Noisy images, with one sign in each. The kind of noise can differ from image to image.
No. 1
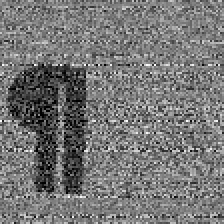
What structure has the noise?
rows of uneven size
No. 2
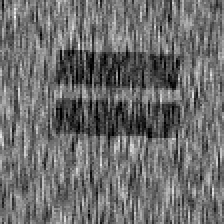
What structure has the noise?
streaked along the columns
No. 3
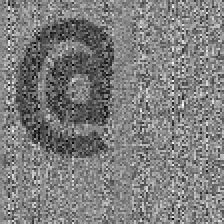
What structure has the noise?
columns of uneven size
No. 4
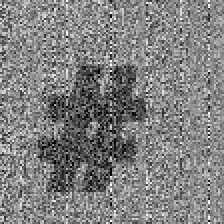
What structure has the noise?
columns of uneven size
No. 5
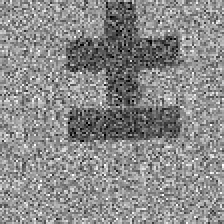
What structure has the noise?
low rank plus noise
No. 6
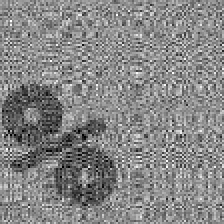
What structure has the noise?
low rank plus noise
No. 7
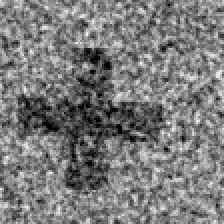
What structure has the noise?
blotchy
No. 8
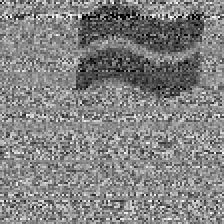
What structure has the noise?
rows of uneven size
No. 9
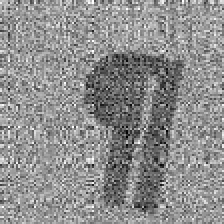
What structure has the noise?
low rank plus noise
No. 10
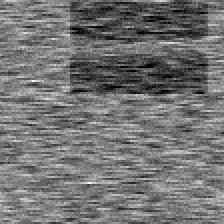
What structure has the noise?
streaked along the rows
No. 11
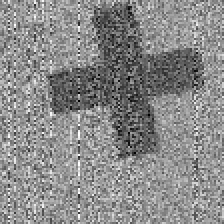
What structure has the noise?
columns of uneven size
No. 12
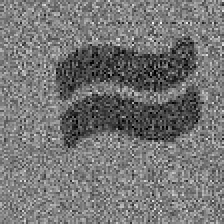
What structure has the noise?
low rank plus noise
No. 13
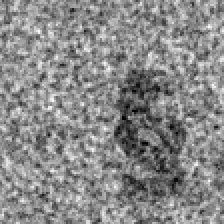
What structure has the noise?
blotchy
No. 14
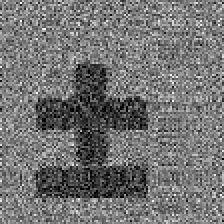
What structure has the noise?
low rank plus noise
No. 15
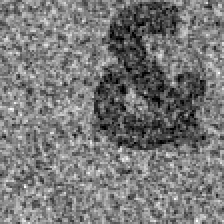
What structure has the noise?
blotchy
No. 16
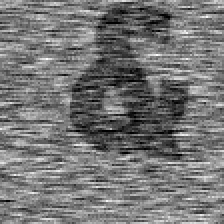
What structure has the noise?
streaked along the rows
